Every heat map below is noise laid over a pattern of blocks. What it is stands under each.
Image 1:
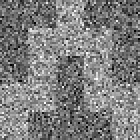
left and right mirror each other
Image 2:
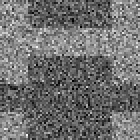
left and right mirror each other
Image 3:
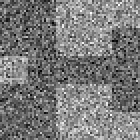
top and bottom mirror each other
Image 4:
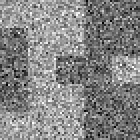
top and bottom mirror each other
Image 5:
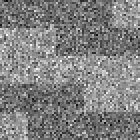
the same after a half turn
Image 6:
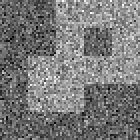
mirrored about the diagonal from the bottom left
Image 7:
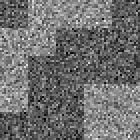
mirrored about the diagonal from the top left
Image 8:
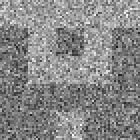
left and right mirror each other
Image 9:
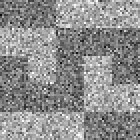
the same after a half turn
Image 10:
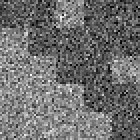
mirrored about the diagonal from the bottom left
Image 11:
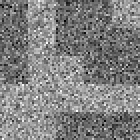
mirrored about the diagonal from the bottom left
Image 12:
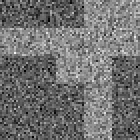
mirrored about the diagonal from the bottom left
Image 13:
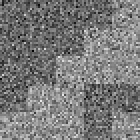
mirrored about the diagonal from the top left
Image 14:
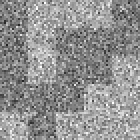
no symmetry
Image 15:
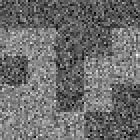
no symmetry
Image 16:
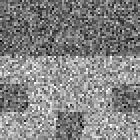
left and right mirror each other
